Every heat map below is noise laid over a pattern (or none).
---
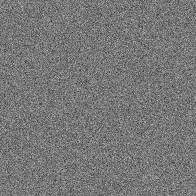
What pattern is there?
only noise
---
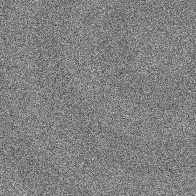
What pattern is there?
rings round one point
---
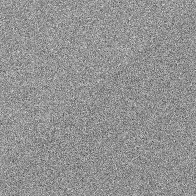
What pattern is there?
a sharp edge
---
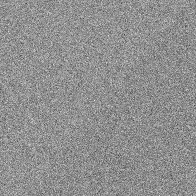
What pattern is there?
a sharp edge
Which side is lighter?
top left
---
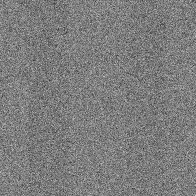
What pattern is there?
vertical stripes
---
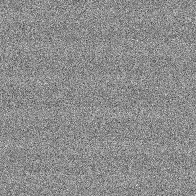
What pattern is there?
horizontal stripes
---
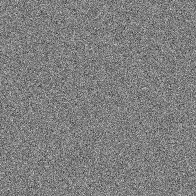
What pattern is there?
only noise
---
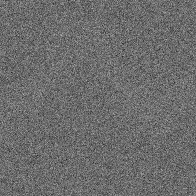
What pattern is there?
a wavy band
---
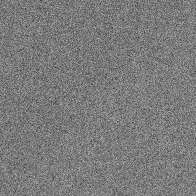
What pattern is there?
a sharp edge
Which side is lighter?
bottom right
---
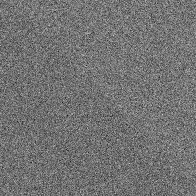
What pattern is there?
a sharp edge
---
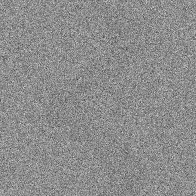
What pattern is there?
a wavy band
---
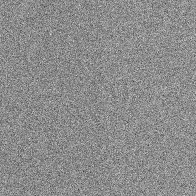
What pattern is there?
a sharp edge
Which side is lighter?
right
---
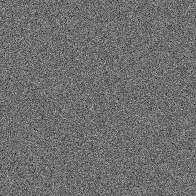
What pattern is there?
only noise
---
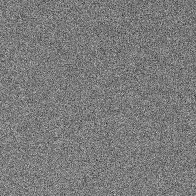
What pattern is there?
a smooth slope
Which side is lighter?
bottom left
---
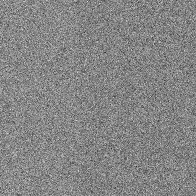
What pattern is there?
a sharp edge
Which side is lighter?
left
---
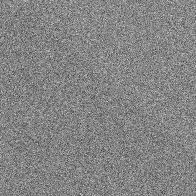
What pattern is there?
a sharp edge
